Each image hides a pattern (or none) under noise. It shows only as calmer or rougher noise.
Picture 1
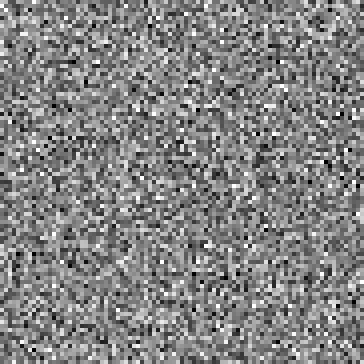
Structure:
only noise
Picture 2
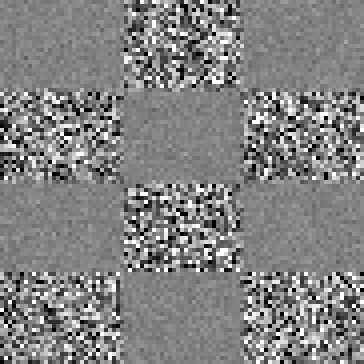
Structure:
a checkerboard
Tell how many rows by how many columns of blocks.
4 by 3
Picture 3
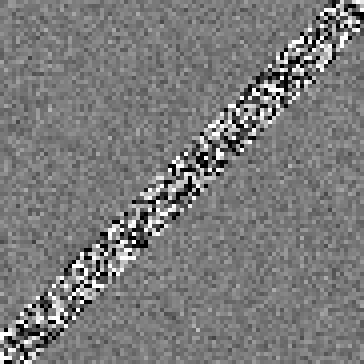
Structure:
a diagonal band
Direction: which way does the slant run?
bottom left to top right
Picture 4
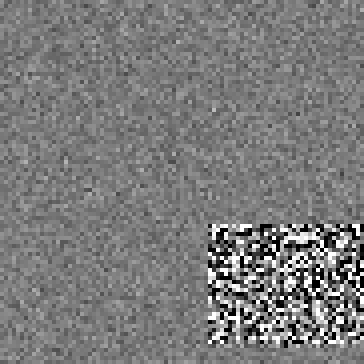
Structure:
one block
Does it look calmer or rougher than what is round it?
rougher
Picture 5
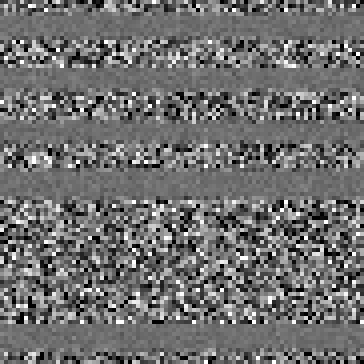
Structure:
bands of rows
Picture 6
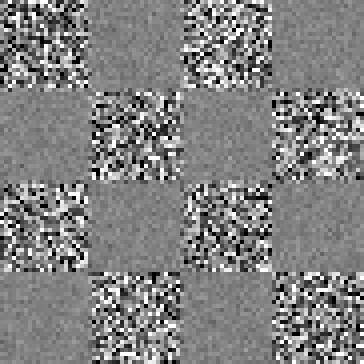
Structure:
a checkerboard
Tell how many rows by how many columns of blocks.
4 by 4
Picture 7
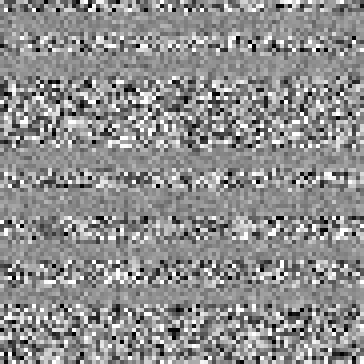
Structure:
bands of rows
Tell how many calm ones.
6
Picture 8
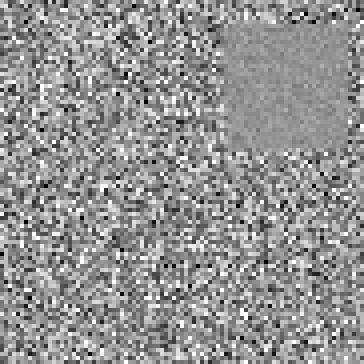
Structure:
one block
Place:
top right
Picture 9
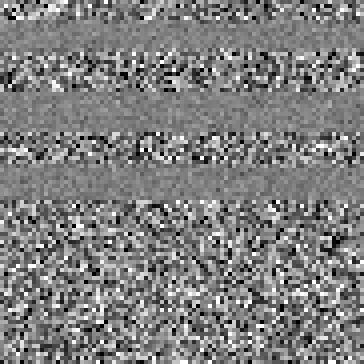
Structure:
bands of rows
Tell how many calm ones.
3
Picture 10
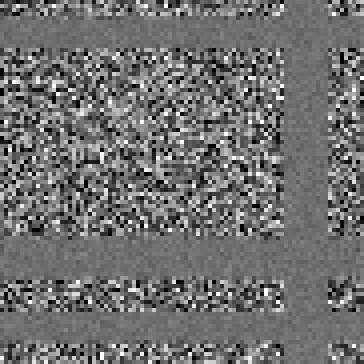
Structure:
bands of rows crossing bands of columns
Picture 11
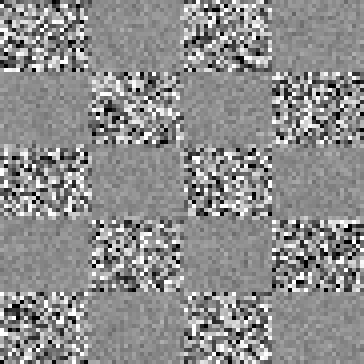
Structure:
a checkerboard
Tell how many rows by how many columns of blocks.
5 by 4
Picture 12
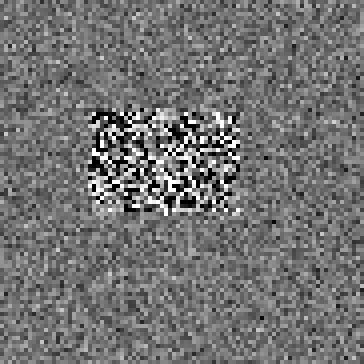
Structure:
one block
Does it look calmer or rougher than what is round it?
rougher
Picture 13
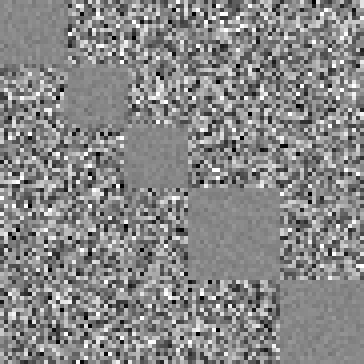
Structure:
blocks along the diagonal
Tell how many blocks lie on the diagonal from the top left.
5
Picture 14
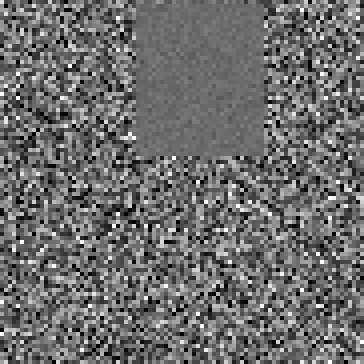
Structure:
one block
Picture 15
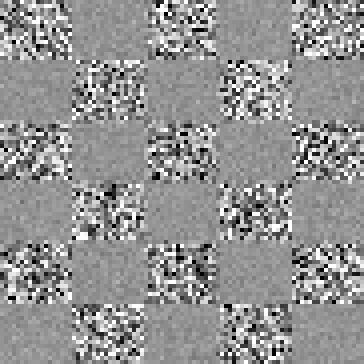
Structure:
a checkerboard
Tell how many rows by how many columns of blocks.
6 by 5
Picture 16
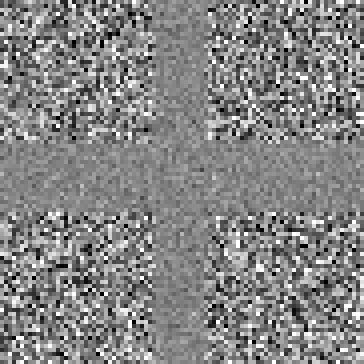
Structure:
bands of rows crossing bands of columns
